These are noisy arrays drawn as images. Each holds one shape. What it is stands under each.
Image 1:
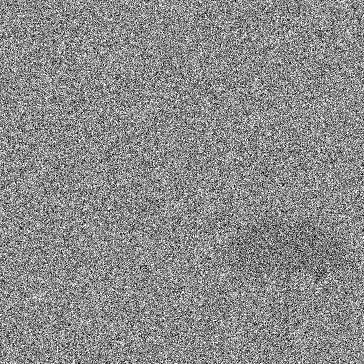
umbrella
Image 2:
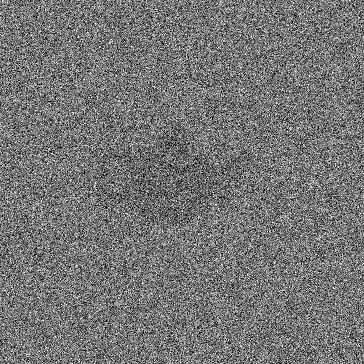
teapot
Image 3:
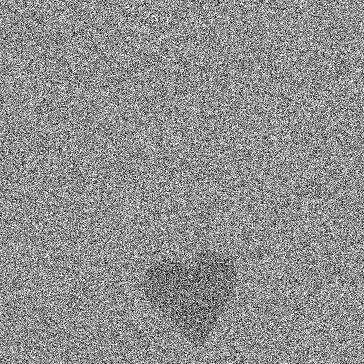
heart
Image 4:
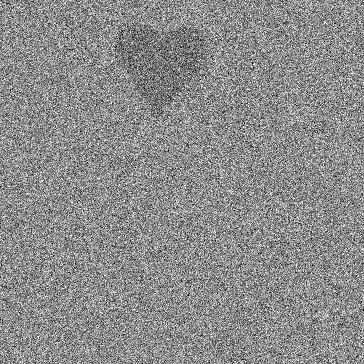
heart
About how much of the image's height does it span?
a quarter
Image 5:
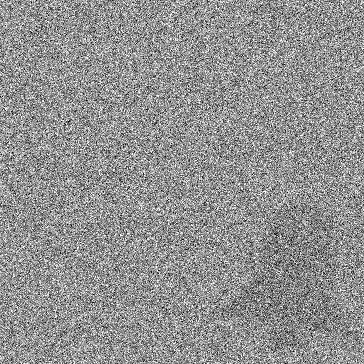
bell
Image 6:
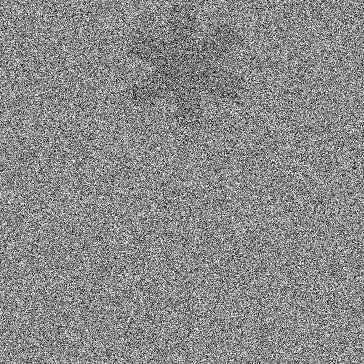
asterisk
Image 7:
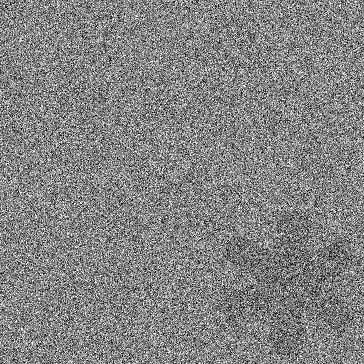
asterisk
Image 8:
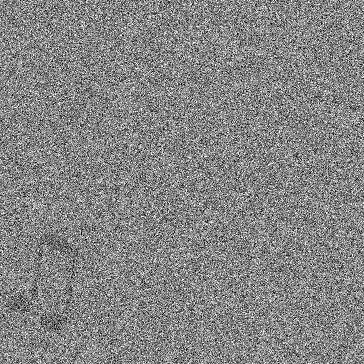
pair of musical notes
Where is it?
bottom left
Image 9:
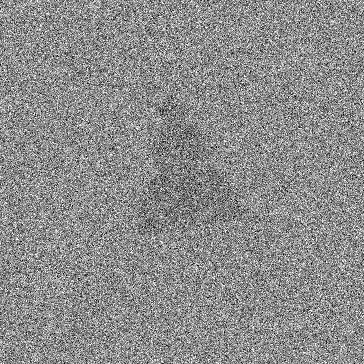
chess pawn
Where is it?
centre
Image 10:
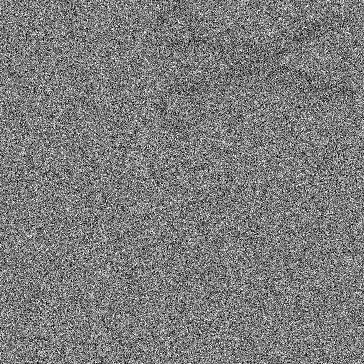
pair of scissors
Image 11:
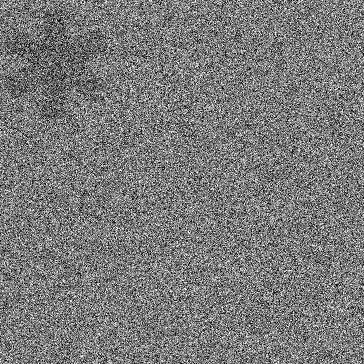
asterisk
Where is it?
top left
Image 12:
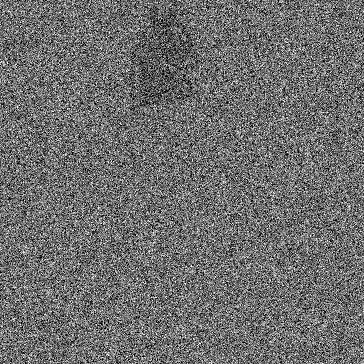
chess knight
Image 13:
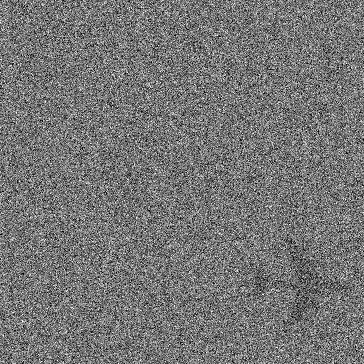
airplane
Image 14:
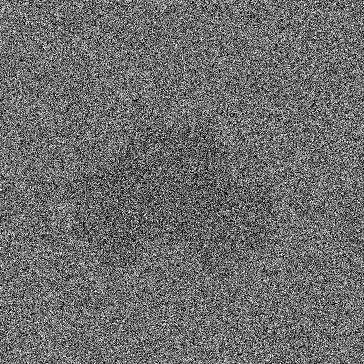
car
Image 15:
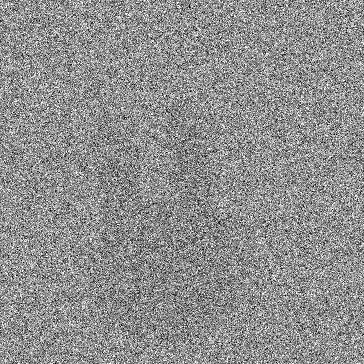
rabbit's head
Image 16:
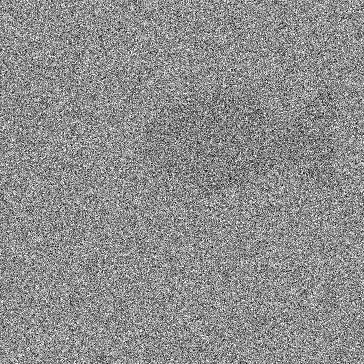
fish
